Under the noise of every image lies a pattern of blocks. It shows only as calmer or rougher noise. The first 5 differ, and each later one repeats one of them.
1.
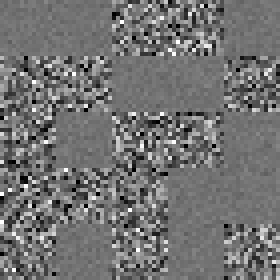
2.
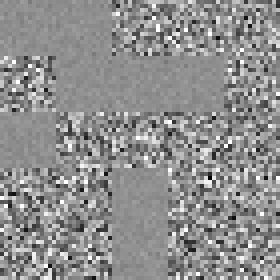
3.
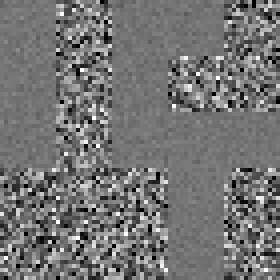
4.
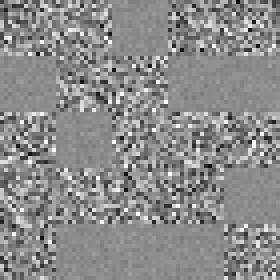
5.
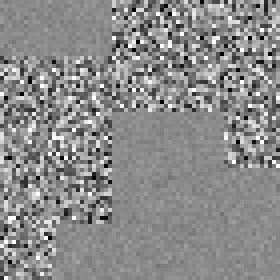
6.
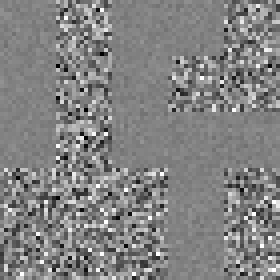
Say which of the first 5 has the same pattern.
3
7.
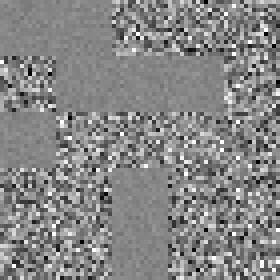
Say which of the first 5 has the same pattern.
2
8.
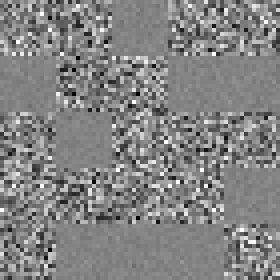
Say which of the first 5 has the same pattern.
4
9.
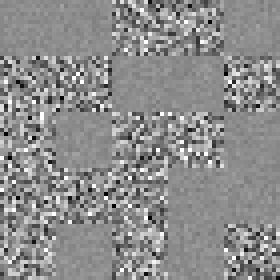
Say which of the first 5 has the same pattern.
1
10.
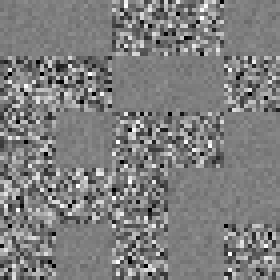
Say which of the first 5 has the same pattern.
1
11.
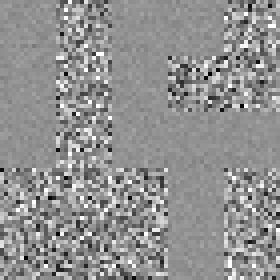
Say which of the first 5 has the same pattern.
3
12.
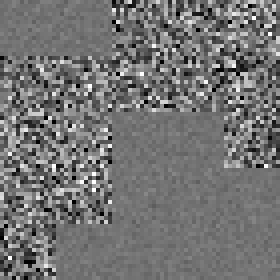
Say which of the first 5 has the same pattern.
5
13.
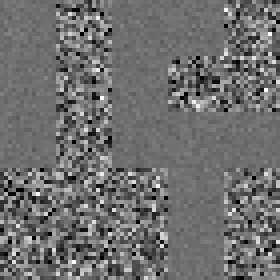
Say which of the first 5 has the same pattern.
3
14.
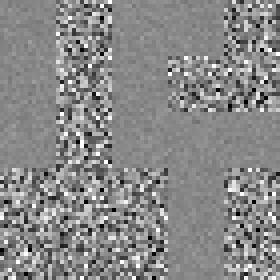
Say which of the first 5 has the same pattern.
3
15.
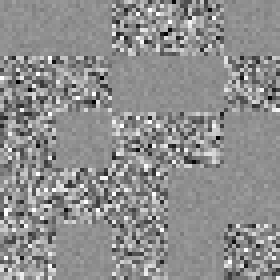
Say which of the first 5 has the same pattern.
1
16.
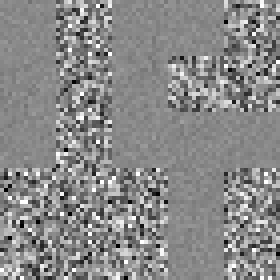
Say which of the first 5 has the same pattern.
3
